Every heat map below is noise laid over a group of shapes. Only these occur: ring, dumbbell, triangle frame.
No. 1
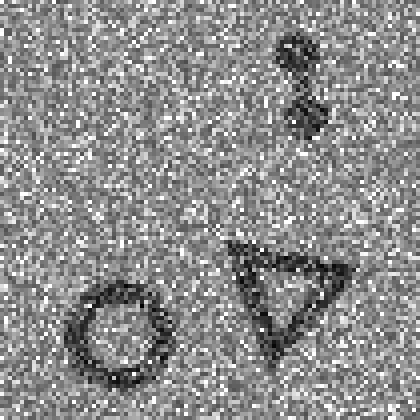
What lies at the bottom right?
triangle frame
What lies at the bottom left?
ring
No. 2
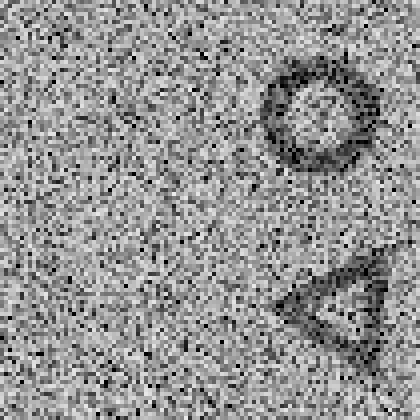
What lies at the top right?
ring
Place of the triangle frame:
bottom right
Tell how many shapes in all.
2
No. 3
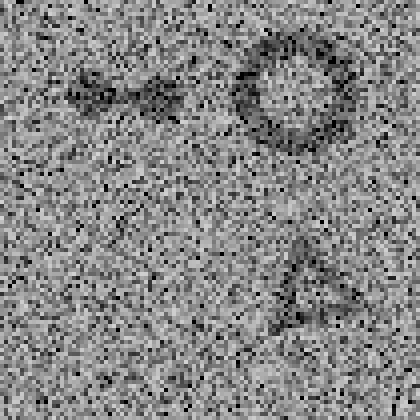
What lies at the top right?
ring
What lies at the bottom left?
nothing
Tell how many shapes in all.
3
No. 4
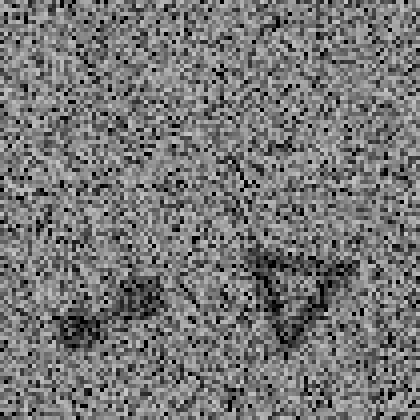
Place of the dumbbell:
bottom left
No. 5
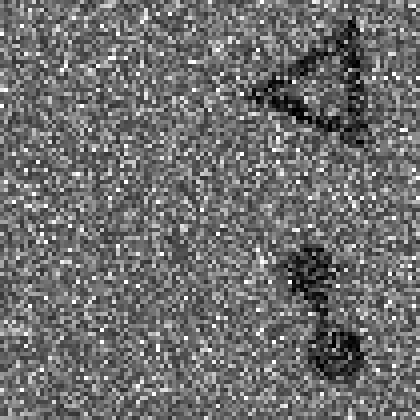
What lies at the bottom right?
dumbbell
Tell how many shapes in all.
2
